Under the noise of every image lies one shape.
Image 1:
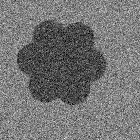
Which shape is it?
flower
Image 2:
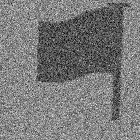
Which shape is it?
flag
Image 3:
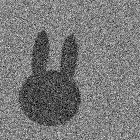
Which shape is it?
rabbit's head
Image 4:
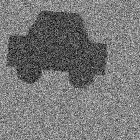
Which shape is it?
car
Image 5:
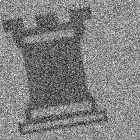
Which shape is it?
chess rook
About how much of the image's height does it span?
nearly all
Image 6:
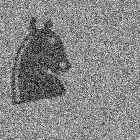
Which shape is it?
chess knight
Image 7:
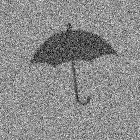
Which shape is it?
umbrella
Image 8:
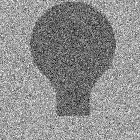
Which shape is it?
light bulb
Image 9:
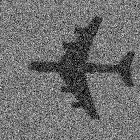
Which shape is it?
airplane
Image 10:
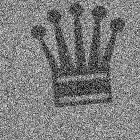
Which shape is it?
chess queen
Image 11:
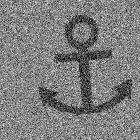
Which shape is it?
anchor
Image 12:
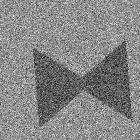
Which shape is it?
bow tie
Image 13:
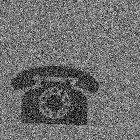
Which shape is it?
telephone
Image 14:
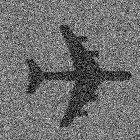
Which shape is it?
airplane
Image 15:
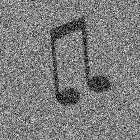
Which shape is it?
pair of musical notes
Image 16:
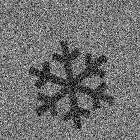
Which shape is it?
snowflake
